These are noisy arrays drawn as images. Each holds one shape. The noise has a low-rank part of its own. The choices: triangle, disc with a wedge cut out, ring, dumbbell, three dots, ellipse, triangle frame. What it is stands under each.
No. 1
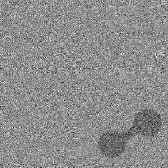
dark dumbbell, bottom right
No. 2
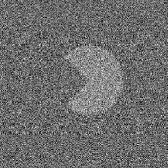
light disc with a wedge cut out, centre
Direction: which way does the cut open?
left
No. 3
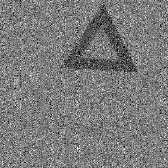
dark triangle frame
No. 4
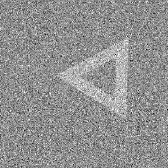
light triangle frame
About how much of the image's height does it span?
half
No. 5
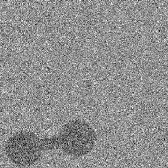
dark dumbbell
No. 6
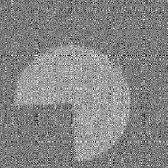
light disc with a wedge cut out
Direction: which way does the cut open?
down and left
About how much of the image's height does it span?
two thirds
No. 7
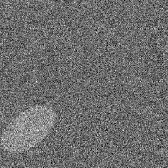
light ellipse, bottom left
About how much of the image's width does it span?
a third
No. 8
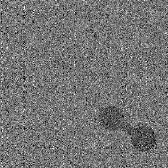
dark dumbbell, bottom right
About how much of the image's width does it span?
a third
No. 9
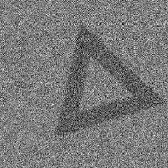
dark triangle frame
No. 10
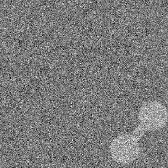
light dumbbell, bottom right
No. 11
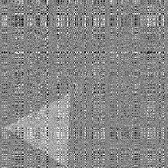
light triangle, bottom left
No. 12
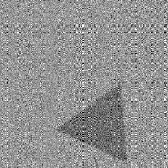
dark triangle
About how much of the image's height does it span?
half
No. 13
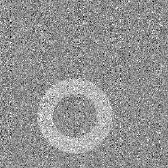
light ring
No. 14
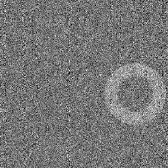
light ring, middle right
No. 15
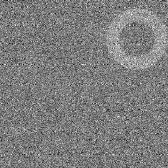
light ring, top right
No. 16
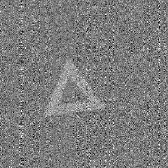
light triangle frame, centre
